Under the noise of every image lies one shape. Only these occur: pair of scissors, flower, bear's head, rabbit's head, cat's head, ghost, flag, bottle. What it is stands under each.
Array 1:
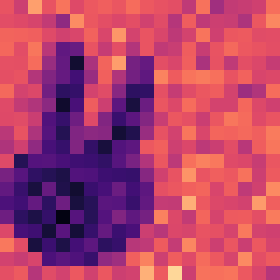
rabbit's head
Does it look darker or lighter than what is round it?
darker
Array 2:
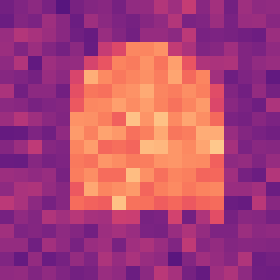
ghost
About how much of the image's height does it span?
two thirds
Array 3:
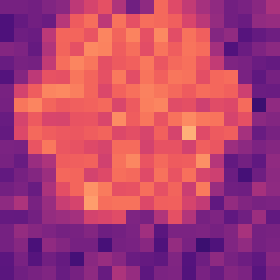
flower
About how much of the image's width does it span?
nearly all
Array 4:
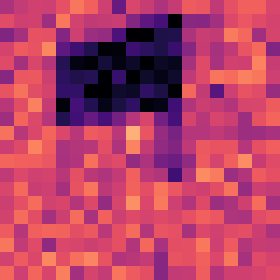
flag
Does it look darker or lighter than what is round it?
darker
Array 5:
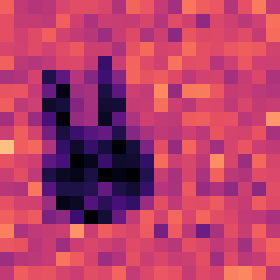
rabbit's head
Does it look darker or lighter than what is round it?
darker
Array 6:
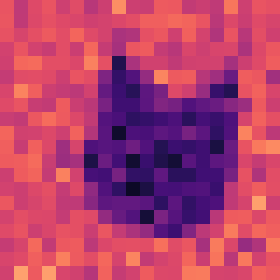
cat's head
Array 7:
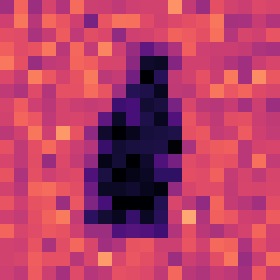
bottle
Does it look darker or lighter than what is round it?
darker
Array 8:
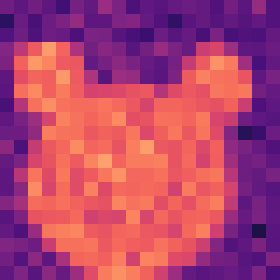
bear's head
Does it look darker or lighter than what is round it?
lighter
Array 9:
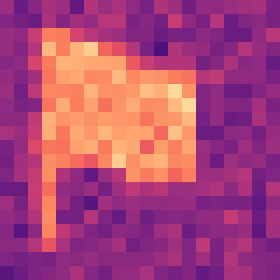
flag
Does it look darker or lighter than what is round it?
lighter
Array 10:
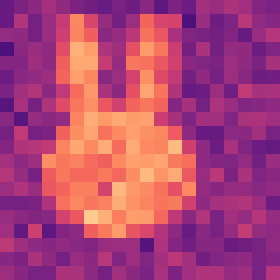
rabbit's head
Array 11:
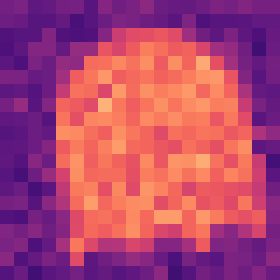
ghost
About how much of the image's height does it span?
nearly all
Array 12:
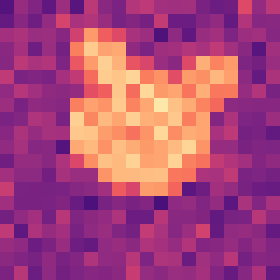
bear's head
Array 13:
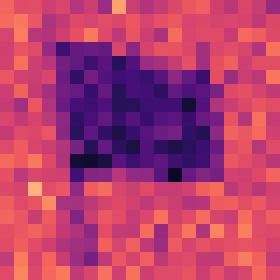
flag
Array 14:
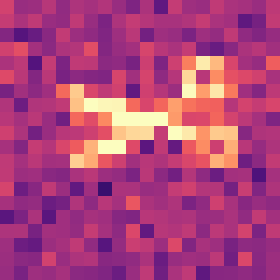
pair of scissors
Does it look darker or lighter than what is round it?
lighter
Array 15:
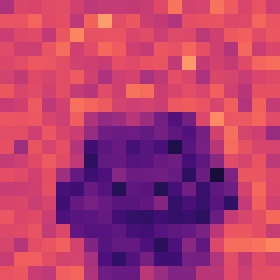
flower
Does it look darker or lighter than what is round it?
darker
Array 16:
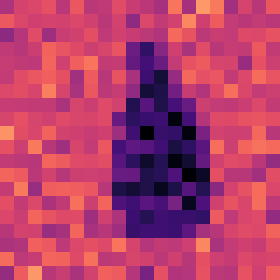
bottle
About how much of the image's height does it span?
two thirds
